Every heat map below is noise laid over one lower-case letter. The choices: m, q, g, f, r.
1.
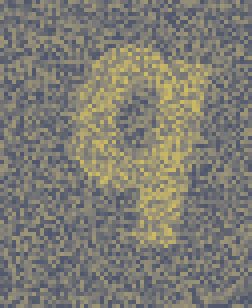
q
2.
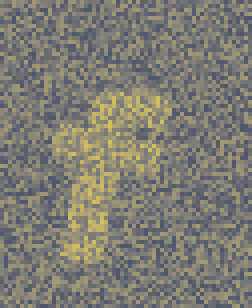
f
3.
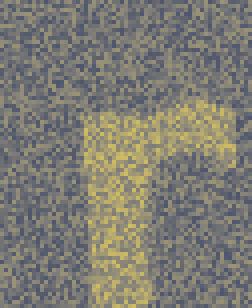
r
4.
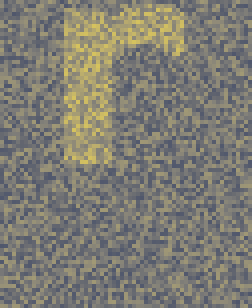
r
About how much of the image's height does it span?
half
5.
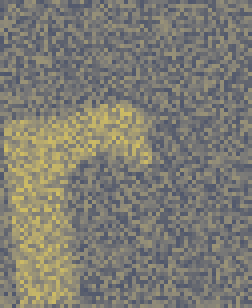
r
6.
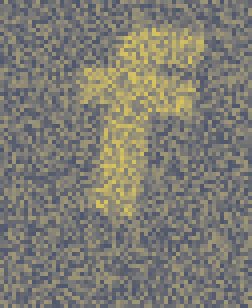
f
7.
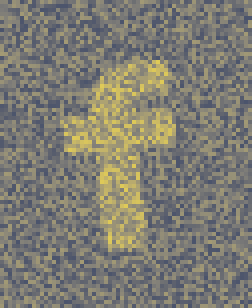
f
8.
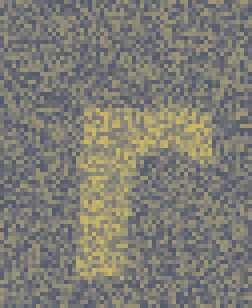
r
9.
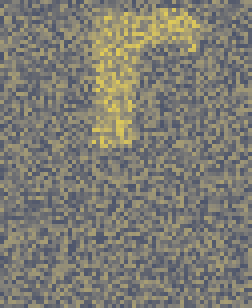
r
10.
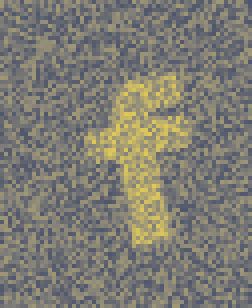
f
